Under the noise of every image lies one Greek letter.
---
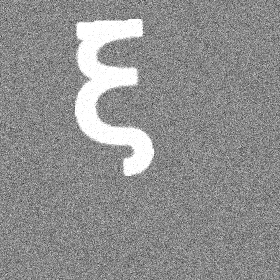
xi
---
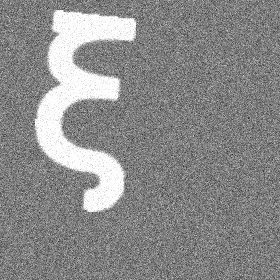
xi
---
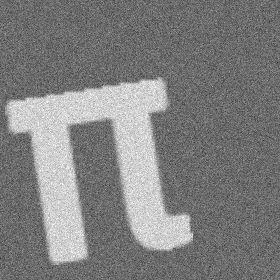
pi
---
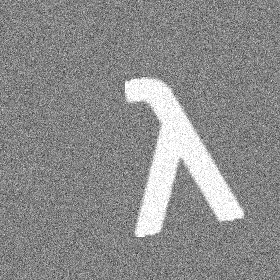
lambda
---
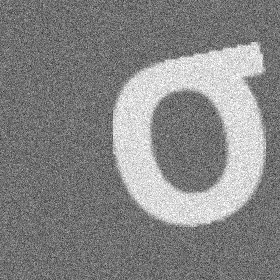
sigma
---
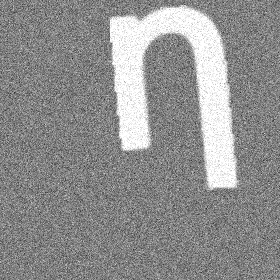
eta
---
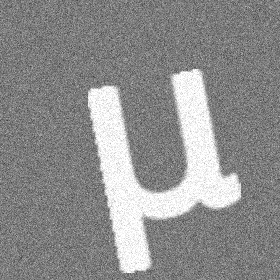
mu
